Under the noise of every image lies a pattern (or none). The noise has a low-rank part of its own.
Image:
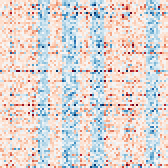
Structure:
bands of columns
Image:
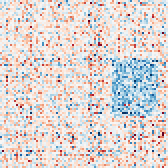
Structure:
one block
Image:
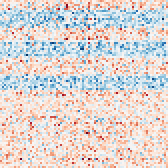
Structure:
bands of rows
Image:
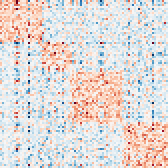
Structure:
blocks along the diagonal
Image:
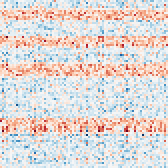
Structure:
bands of rows
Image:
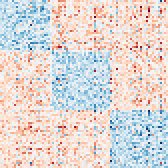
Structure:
blocks along the diagonal
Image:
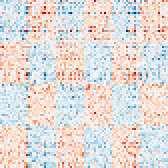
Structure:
a checkerboard
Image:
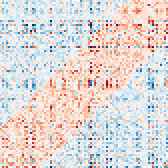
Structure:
a diagonal band
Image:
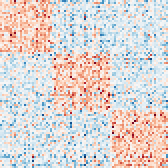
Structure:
blocks along the diagonal
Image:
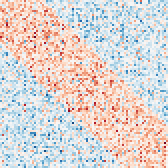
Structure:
a diagonal band
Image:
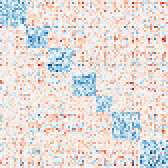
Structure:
blocks along the diagonal
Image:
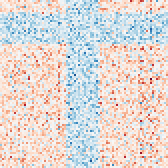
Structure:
bands of rows crossing bands of columns
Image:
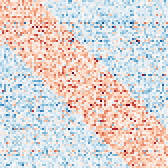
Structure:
a diagonal band
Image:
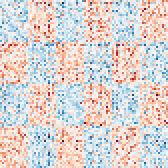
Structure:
a checkerboard
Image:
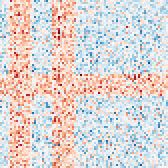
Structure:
bands of rows crossing bands of columns
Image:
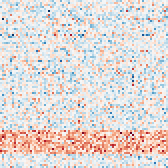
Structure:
one band of rows
